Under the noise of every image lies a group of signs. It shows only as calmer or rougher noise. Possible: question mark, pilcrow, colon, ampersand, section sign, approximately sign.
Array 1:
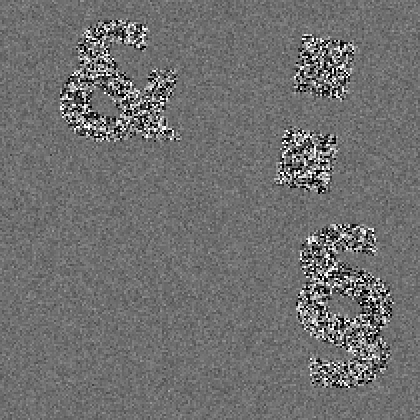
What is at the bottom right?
section sign
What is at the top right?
colon
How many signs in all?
3
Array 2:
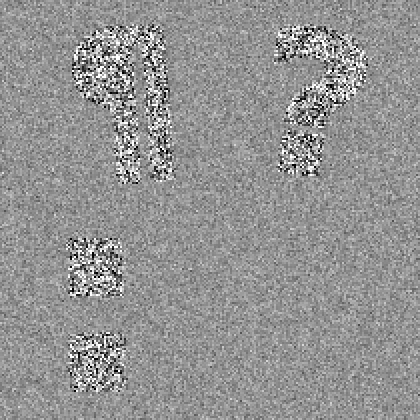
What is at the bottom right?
nothing
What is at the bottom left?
colon
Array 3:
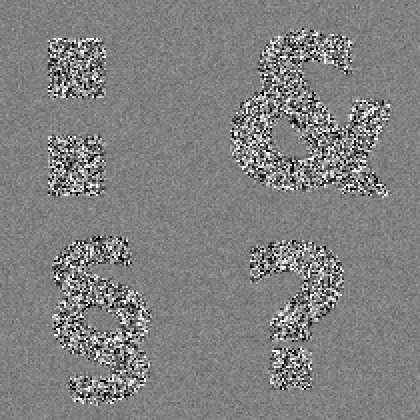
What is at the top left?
colon
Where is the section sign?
bottom left
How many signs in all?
4
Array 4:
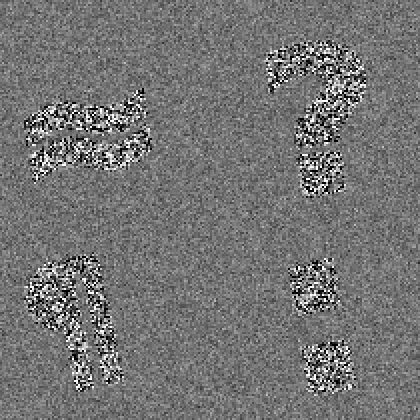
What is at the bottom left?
pilcrow
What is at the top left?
approximately sign
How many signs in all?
4
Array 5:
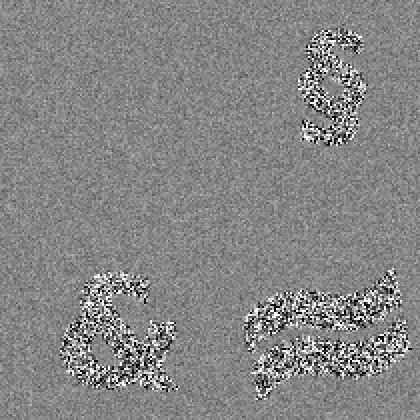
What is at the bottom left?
ampersand
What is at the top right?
section sign
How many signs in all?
3
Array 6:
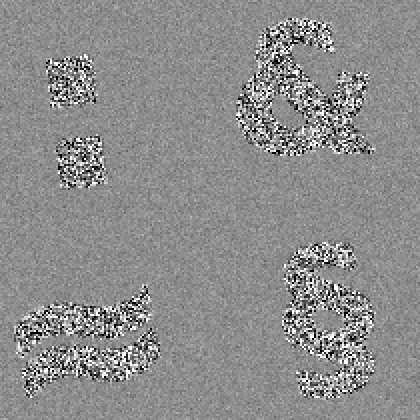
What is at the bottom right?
section sign
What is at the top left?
colon
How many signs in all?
4
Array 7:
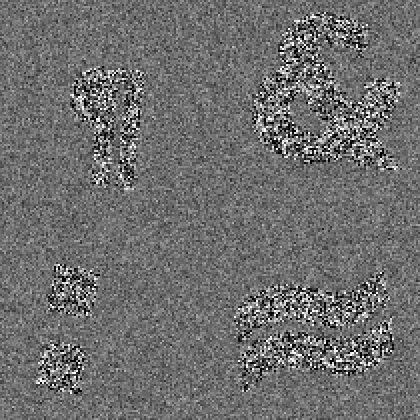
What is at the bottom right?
approximately sign
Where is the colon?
bottom left
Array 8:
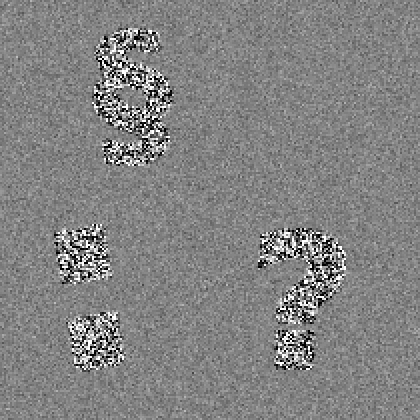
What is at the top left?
section sign
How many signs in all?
3
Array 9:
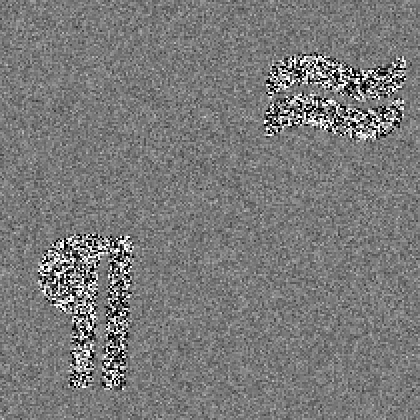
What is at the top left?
nothing
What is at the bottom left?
pilcrow
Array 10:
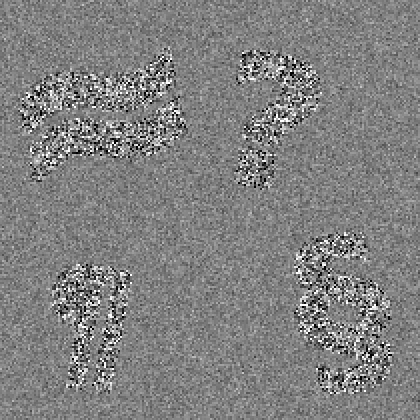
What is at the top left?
approximately sign
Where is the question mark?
top right
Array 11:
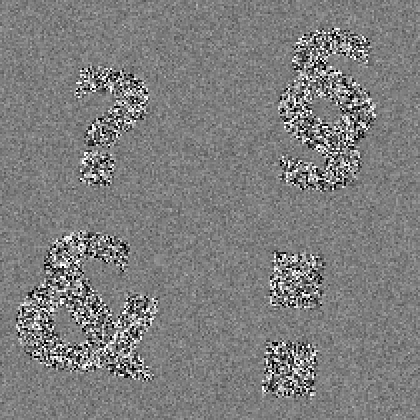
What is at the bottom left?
ampersand
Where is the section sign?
top right
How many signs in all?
4
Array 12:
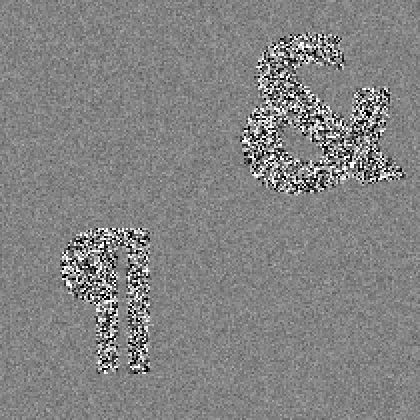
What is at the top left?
nothing
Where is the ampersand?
top right
